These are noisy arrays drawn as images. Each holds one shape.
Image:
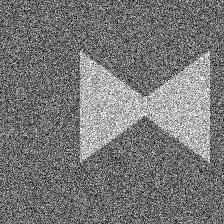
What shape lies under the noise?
bow tie
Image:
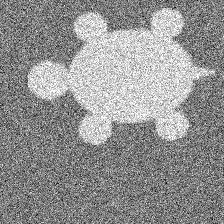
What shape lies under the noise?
turtle
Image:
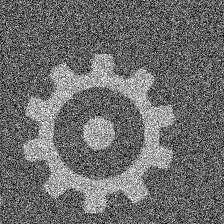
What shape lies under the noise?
gear
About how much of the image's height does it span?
two thirds
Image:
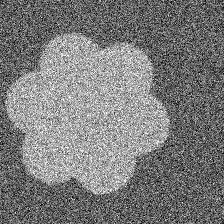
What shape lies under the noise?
flower
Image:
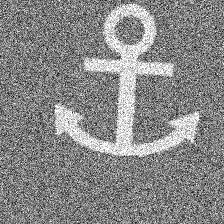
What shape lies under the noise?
anchor
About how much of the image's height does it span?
two thirds
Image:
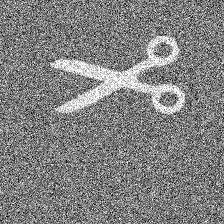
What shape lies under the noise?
pair of scissors
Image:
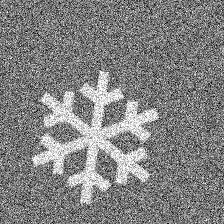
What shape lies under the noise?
snowflake
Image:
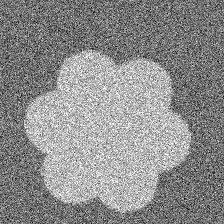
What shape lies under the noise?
flower
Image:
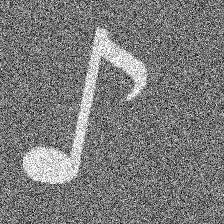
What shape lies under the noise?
musical note
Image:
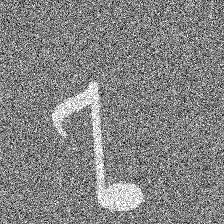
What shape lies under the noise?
musical note
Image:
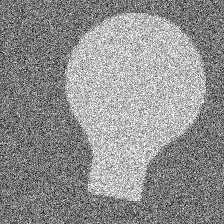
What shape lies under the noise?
light bulb
